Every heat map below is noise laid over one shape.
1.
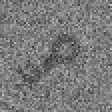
key
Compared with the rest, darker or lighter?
darker
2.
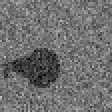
pear
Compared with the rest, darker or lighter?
darker
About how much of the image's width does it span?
half
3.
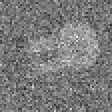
rabbit's head
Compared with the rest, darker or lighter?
lighter
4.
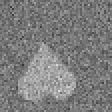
heart
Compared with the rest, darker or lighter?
lighter
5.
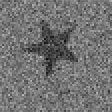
star
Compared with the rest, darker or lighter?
darker
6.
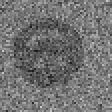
smiling face
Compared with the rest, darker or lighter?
darker
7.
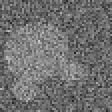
bear's head
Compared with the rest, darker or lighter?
lighter
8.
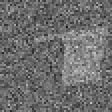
flag
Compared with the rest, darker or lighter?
lighter
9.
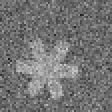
asterisk
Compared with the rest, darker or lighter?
lighter
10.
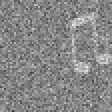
pair of musical notes
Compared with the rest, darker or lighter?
lighter
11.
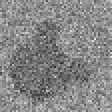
bear's head
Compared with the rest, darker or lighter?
darker
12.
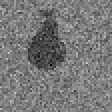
pear
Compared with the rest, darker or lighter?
darker
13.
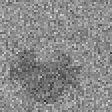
car
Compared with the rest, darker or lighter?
darker
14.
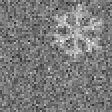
snowflake
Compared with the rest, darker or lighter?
lighter
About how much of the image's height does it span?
half
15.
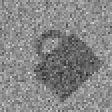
cup
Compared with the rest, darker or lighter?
darker
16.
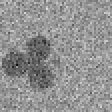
club
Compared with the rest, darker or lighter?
darker
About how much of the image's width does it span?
half
